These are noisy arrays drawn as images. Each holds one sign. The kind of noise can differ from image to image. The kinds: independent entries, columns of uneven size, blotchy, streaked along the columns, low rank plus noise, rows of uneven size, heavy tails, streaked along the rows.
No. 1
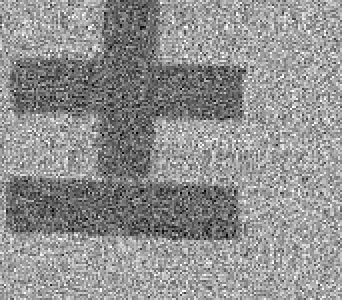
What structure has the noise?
low rank plus noise
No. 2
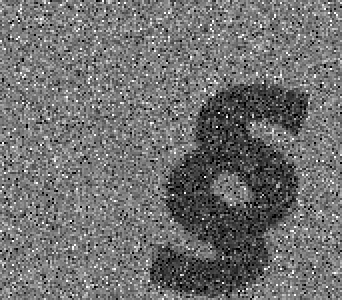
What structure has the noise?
heavy tails
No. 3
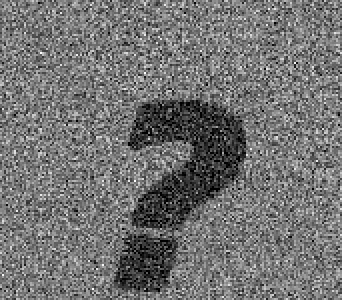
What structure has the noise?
low rank plus noise
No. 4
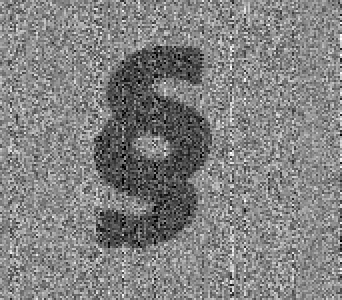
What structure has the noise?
columns of uneven size
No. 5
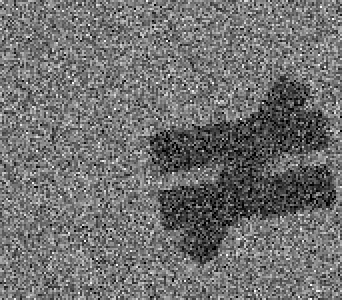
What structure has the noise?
independent entries
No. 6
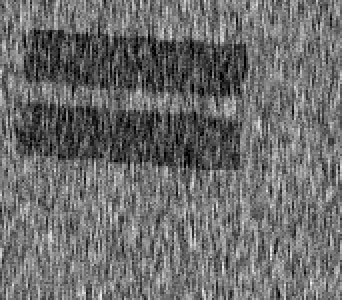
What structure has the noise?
streaked along the columns
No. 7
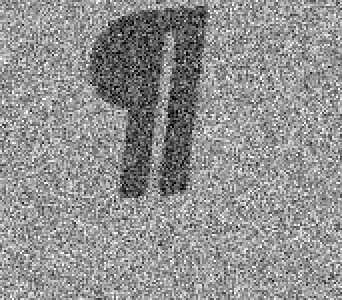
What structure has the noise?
independent entries
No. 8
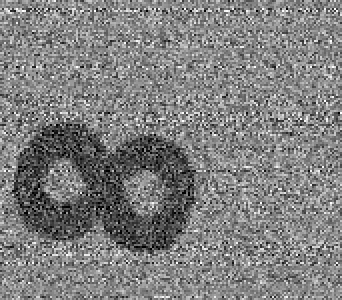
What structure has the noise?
rows of uneven size
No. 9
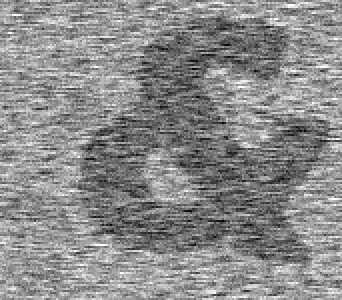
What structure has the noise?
streaked along the rows
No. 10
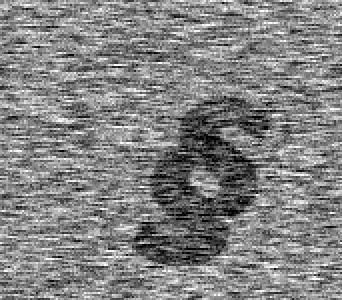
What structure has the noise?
streaked along the rows
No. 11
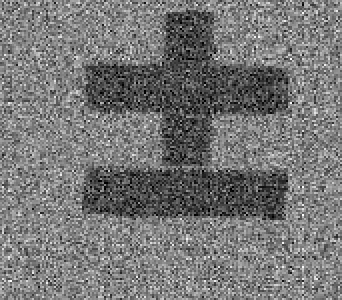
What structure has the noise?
low rank plus noise
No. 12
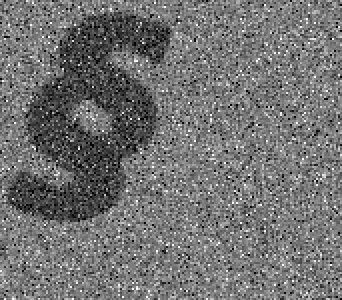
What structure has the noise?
heavy tails
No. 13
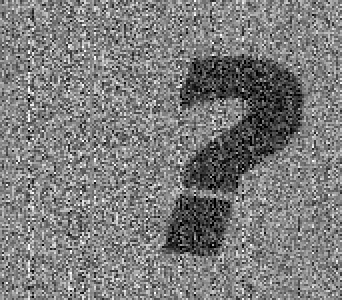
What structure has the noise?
columns of uneven size
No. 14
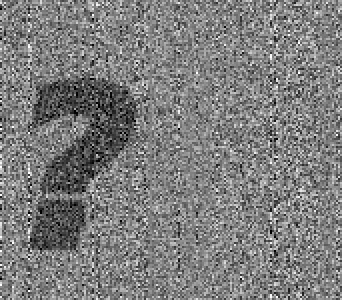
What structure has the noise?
columns of uneven size
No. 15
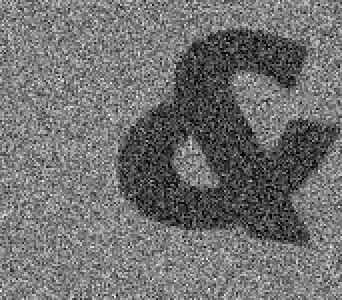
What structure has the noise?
independent entries
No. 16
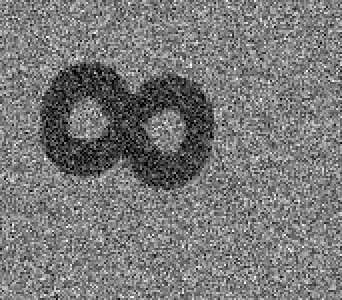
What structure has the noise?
independent entries
